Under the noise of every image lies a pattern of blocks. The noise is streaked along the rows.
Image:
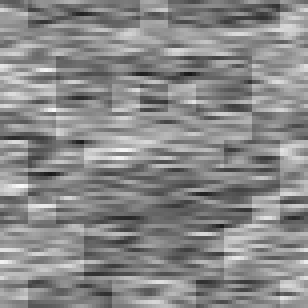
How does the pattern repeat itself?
left and right mirror each other
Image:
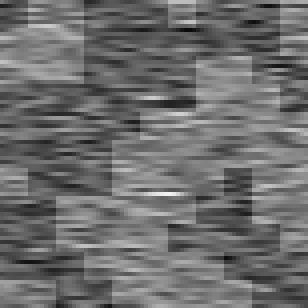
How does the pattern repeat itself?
mirrored about the diagonal from the top left
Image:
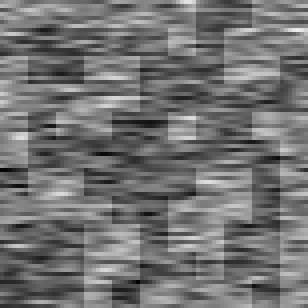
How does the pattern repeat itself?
mirrored about the diagonal from the bottom left
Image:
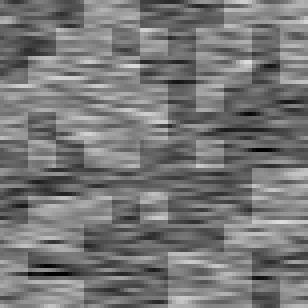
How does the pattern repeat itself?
mirrored about the diagonal from the top left
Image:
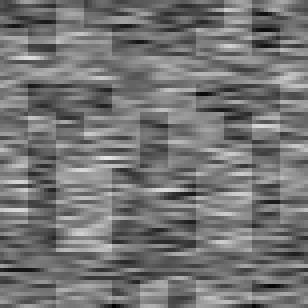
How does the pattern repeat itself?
left and right mirror each other
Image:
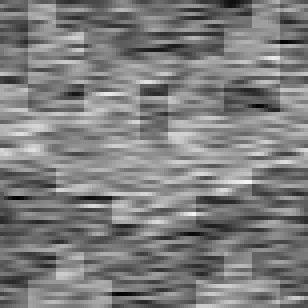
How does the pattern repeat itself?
left and right mirror each other
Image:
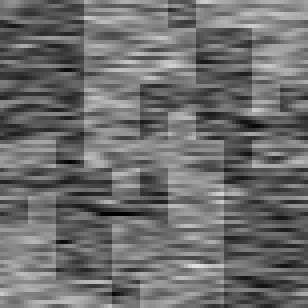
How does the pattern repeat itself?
the same after a half turn
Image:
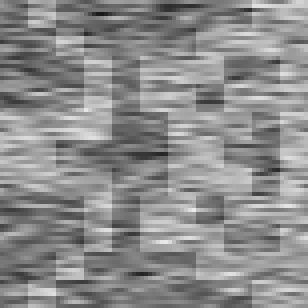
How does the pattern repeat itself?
top and bottom mirror each other
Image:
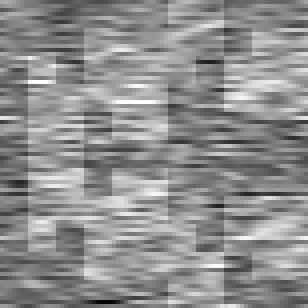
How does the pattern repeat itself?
top and bottom mirror each other
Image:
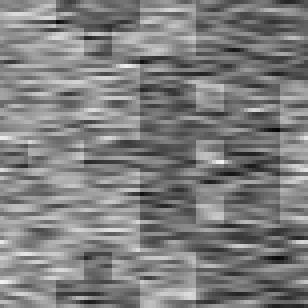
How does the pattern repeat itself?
top and bottom mirror each other
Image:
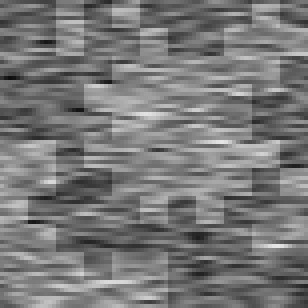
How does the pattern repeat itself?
mirrored about the diagonal from the bottom left
